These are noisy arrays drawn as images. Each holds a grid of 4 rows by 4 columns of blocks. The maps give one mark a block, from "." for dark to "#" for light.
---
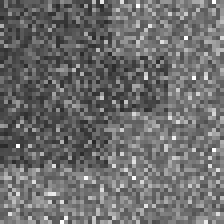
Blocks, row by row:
. . # #
. . . #
. . # #
# # # #
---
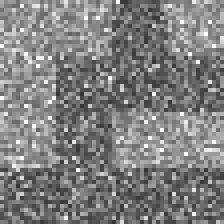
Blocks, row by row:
# # . #
# . . .
# . # #
. . . .
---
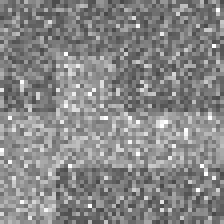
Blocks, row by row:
. . . .
. # . .
# # # #
# . . .
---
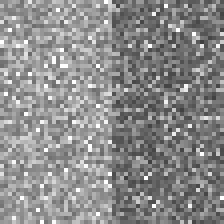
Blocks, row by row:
# # . .
# # . .
# # . .
# # . .
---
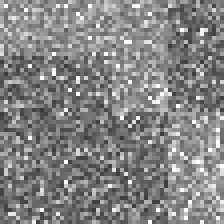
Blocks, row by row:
# # # .
. . # .
. . . #
. . . #
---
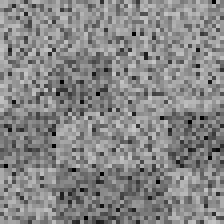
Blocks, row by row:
# # # #
# . # #
. # # .
# . . #
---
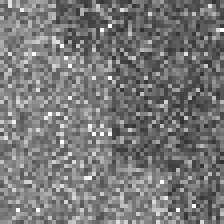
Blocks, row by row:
# . . .
# # . .
# # . .
# # # .
